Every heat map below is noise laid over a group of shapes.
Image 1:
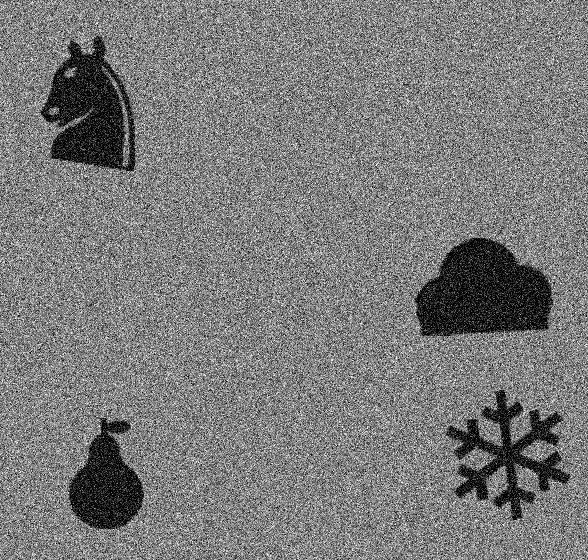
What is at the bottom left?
pear
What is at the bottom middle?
nothing
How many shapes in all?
4
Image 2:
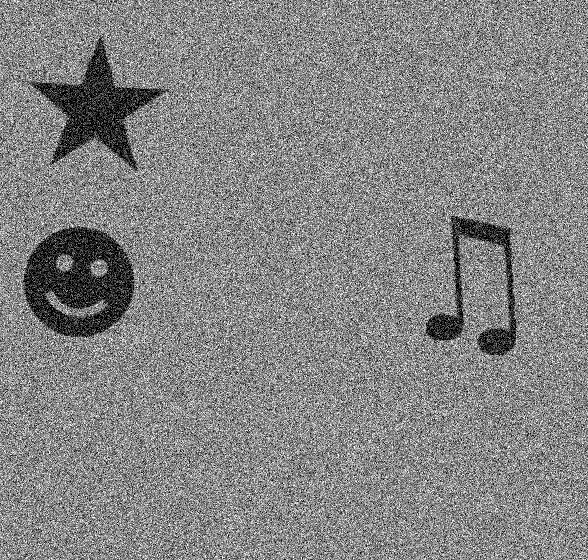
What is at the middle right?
pair of musical notes
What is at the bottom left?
nothing
